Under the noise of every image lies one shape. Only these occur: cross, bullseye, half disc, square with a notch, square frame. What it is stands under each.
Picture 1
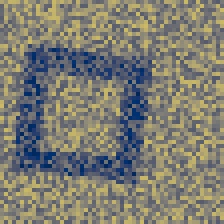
square frame
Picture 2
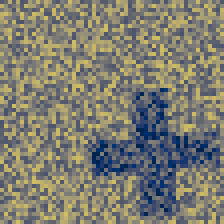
cross
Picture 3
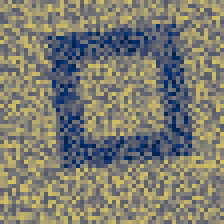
square frame
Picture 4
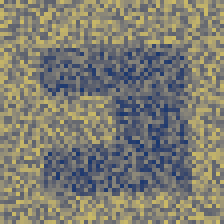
square with a notch
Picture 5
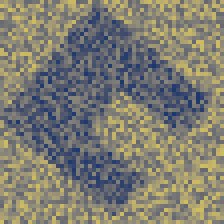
square with a notch
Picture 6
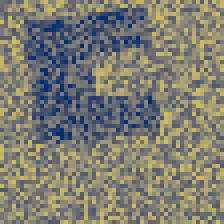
square with a notch
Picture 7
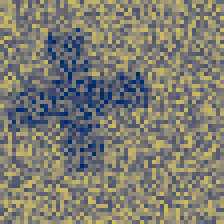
cross
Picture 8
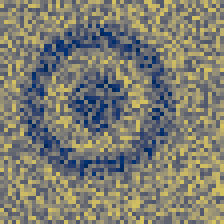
bullseye
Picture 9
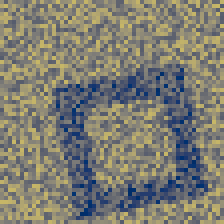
square frame
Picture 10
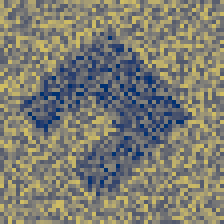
square with a notch
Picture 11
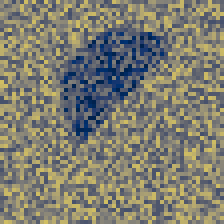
half disc
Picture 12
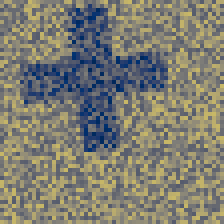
cross
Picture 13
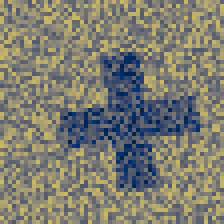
cross
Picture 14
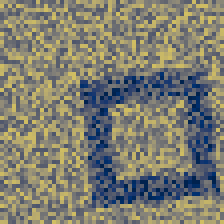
square frame
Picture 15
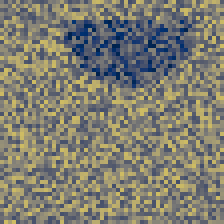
half disc
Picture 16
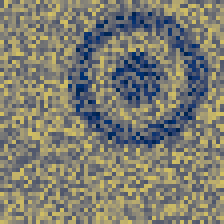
bullseye
